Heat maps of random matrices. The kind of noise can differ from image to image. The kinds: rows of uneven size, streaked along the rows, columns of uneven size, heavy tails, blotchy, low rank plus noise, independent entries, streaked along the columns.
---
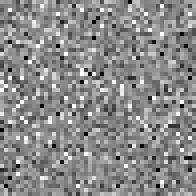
heavy tails
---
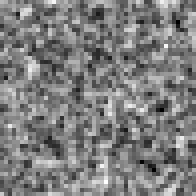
blotchy
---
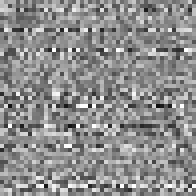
rows of uneven size
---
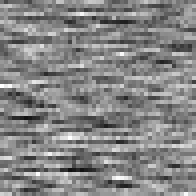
streaked along the rows
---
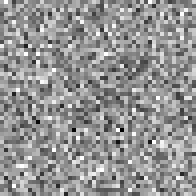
independent entries
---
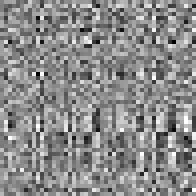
low rank plus noise
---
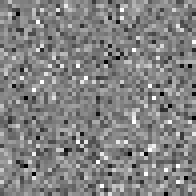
heavy tails
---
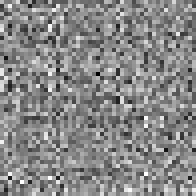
low rank plus noise
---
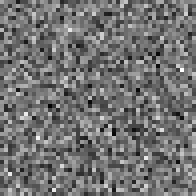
independent entries
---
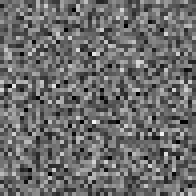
independent entries
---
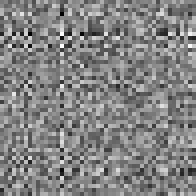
low rank plus noise
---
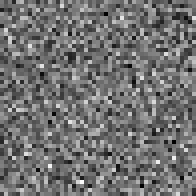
independent entries
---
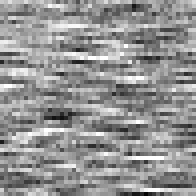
streaked along the rows
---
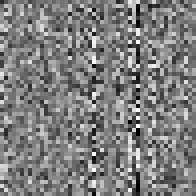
columns of uneven size
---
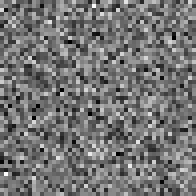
independent entries
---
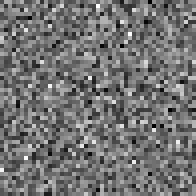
independent entries
